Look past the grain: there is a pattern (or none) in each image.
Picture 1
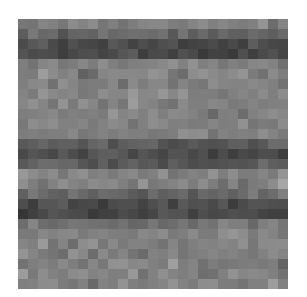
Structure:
bands of rows
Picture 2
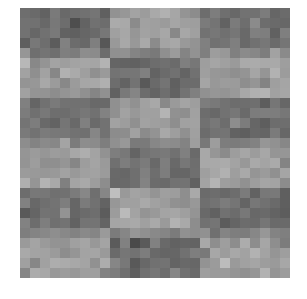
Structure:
a checkerboard
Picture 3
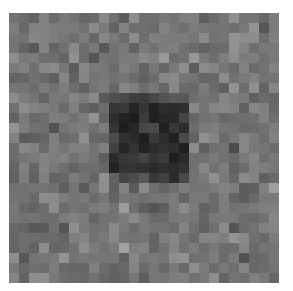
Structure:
one block
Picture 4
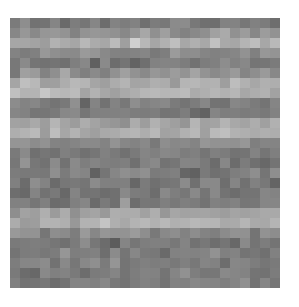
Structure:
bands of rows
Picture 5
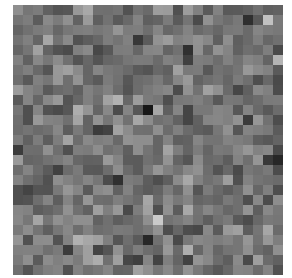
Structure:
only noise
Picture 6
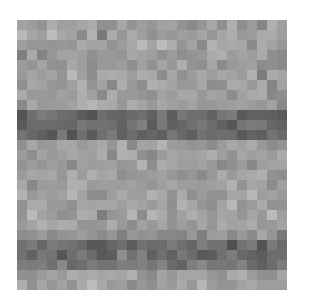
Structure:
bands of rows
